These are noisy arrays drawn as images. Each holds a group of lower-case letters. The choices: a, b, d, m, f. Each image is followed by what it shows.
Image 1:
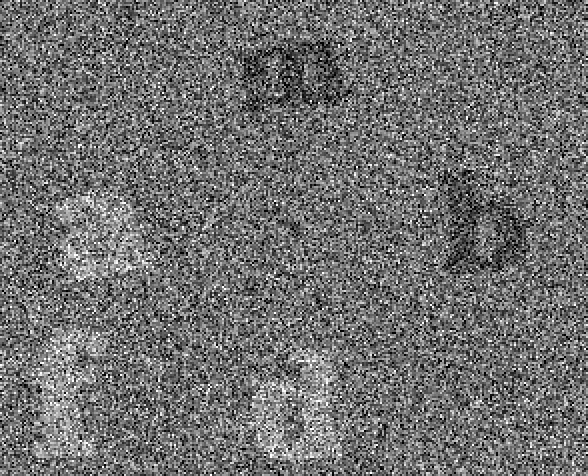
top middle: dark m; middle left: light a; middle right: dark b; bottom left: light f; bottom middle: light d
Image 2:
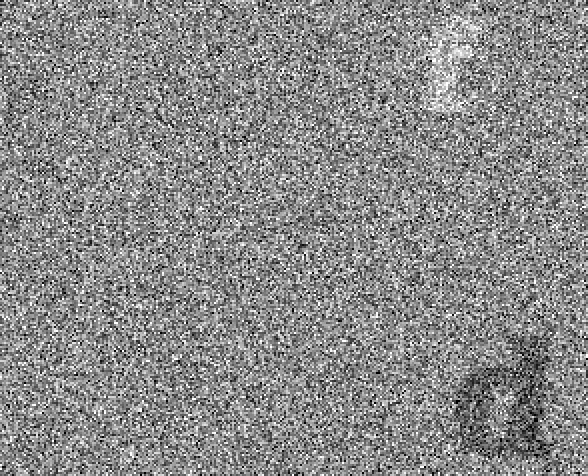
top right: light f; bottom right: dark d
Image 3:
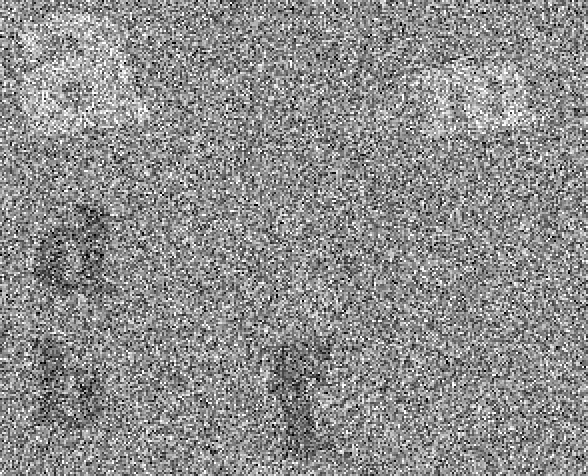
top left: light a; top right: light m; middle left: dark d; bottom left: dark b; bottom middle: dark f
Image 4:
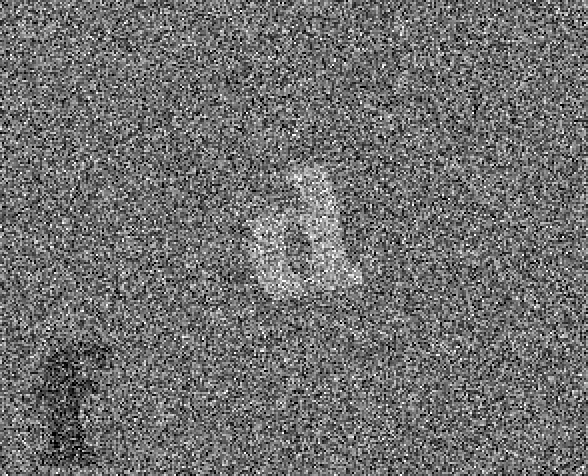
centre: light d; bottom left: dark f
